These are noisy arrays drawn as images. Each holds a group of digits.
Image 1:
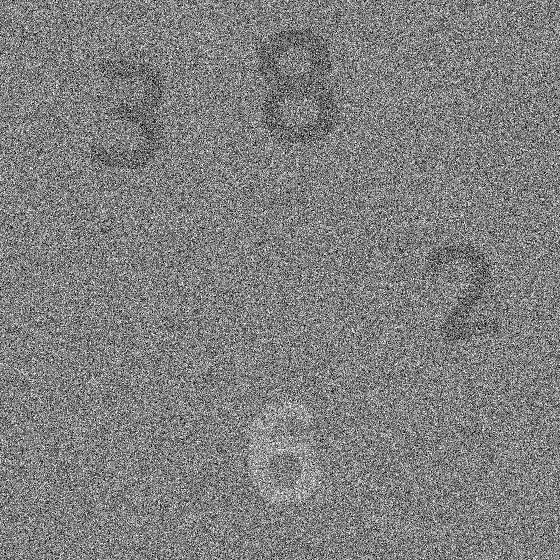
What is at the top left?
3
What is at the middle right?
2
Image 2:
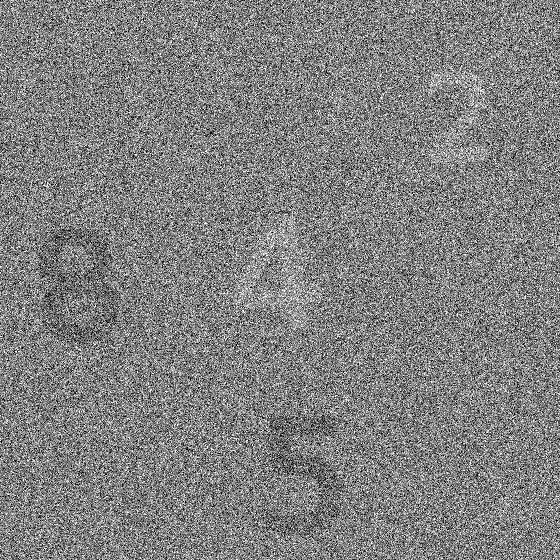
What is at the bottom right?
nothing
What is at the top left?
nothing
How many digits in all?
4
